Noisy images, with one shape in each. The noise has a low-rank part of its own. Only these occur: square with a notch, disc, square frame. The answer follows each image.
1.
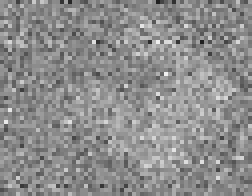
square with a notch
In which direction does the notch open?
up and left
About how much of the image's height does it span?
nearly all
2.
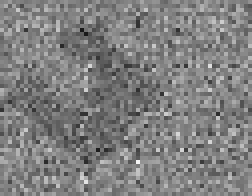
square with a notch
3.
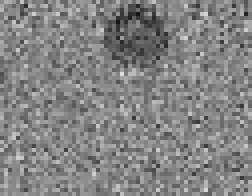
disc
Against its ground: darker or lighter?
darker
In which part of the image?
top middle
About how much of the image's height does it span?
a third
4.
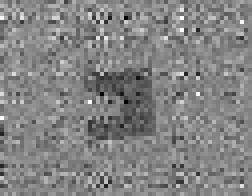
square with a notch
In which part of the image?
centre
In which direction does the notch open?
left
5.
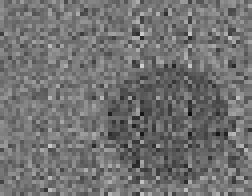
disc
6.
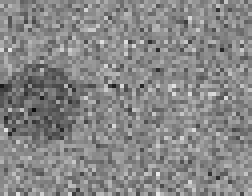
disc
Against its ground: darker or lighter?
darker
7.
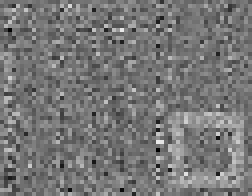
square frame
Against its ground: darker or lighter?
lighter
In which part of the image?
bottom right
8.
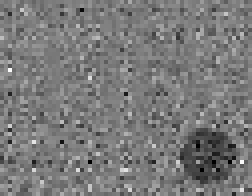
disc
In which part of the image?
bottom right
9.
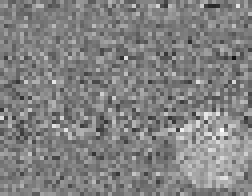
disc
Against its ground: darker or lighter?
lighter
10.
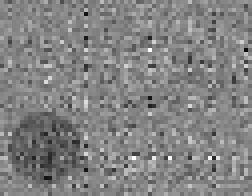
disc
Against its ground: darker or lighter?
darker
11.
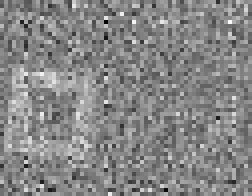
square frame
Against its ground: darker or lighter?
lighter
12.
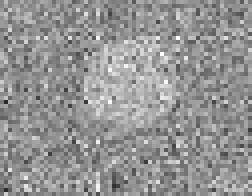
disc
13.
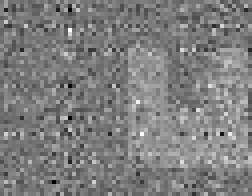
square with a notch
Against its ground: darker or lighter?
lighter
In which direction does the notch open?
up
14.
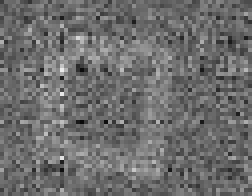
square frame
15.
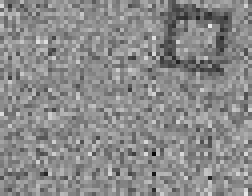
square frame
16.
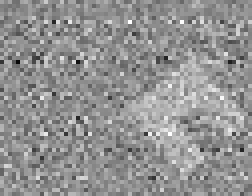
square with a notch
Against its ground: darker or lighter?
lighter
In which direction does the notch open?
down and right
